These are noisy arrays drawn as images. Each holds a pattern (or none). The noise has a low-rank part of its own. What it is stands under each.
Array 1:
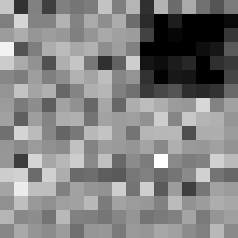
one block
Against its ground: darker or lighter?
darker
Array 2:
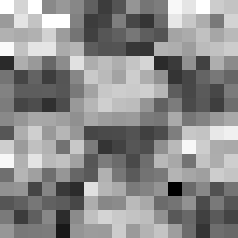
a checkerboard
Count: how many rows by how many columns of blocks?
4 by 3
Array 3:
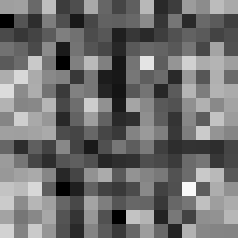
bands of rows crossing bands of columns
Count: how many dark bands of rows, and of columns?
2 and 3
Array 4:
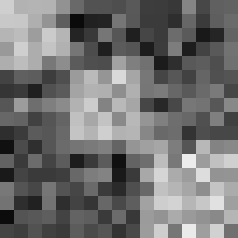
blocks along the diagonal
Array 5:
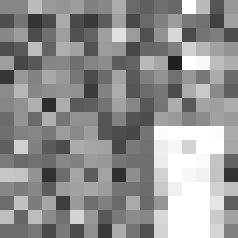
one block
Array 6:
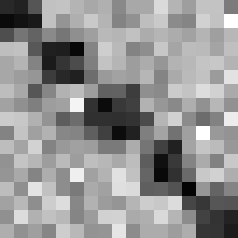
blocks along the diagonal
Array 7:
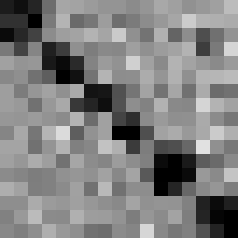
blocks along the diagonal
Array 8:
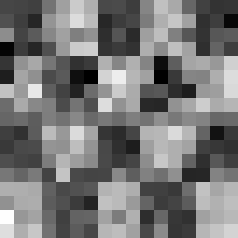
a checkerboard
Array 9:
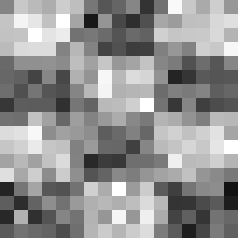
a checkerboard
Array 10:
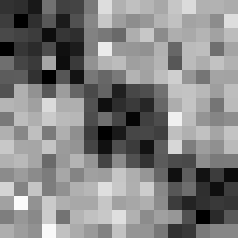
blocks along the diagonal
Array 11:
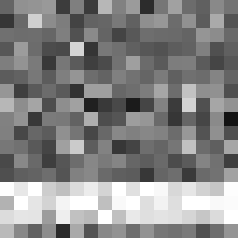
one band of rows
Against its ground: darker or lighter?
lighter
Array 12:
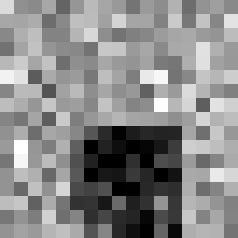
one block
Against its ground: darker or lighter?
darker
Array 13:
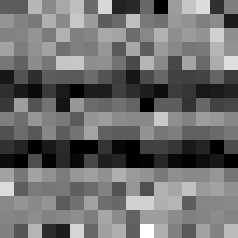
bands of rows
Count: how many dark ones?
2
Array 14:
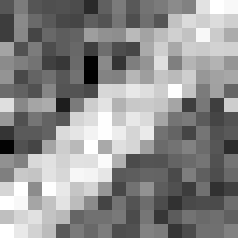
a diagonal band
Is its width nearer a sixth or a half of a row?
a half
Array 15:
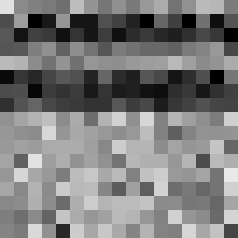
bands of rows
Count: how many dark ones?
2
